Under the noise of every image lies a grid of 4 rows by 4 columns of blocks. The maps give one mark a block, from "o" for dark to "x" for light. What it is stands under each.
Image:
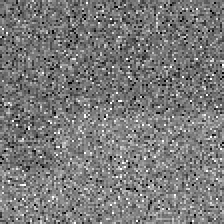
o o o o
o o o o
o x x x
x x x x
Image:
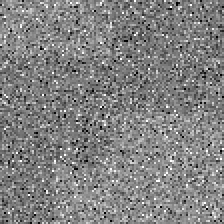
x x o o
o o o o
o o x x
o x x x
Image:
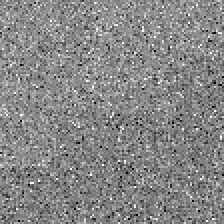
x x x x
x x x o
x o o o
o o o o
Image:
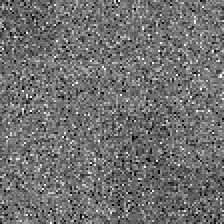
o x x x
x x x x
x x o x
x x o o
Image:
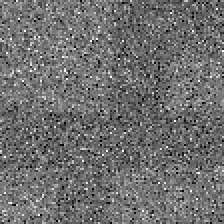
x x o o
x x o x
o o o o
x o x x
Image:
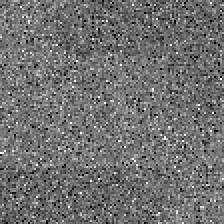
x o o o
x x x o
x x x x
o o o x
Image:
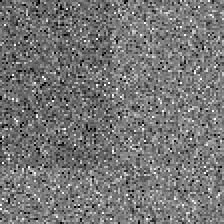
o o x x
o o x x
o o x x
x x x x
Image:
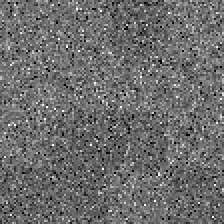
x x o x
x x x x
x o o x
o o x o
